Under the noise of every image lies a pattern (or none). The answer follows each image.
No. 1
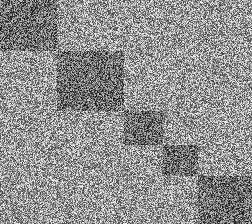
blocks along the diagonal
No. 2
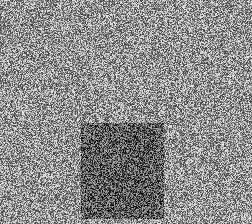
one block
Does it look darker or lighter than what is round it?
darker
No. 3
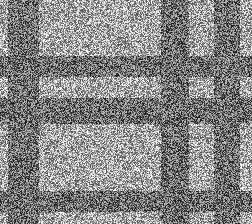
bands of rows crossing bands of columns
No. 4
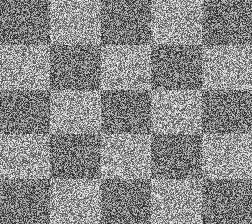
a checkerboard
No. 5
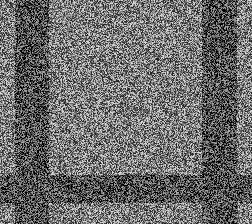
bands of rows crossing bands of columns
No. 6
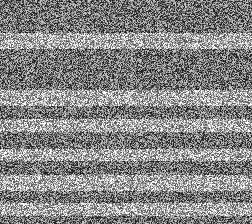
bands of rows
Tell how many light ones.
6
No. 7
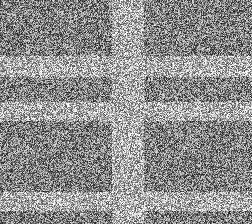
bands of rows crossing bands of columns
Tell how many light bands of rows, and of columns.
3 and 1
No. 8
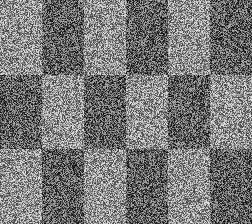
a checkerboard
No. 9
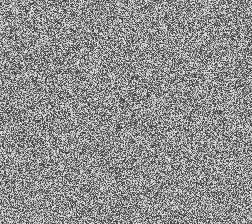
only noise
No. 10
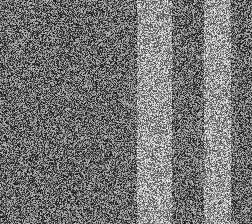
bands of columns
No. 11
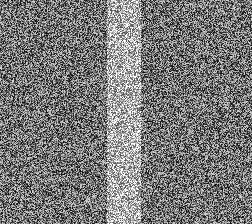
one band of columns
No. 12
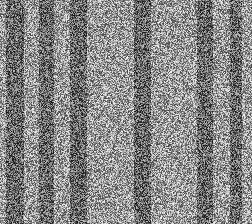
bands of columns
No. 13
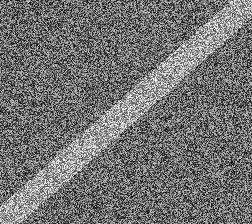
a diagonal band
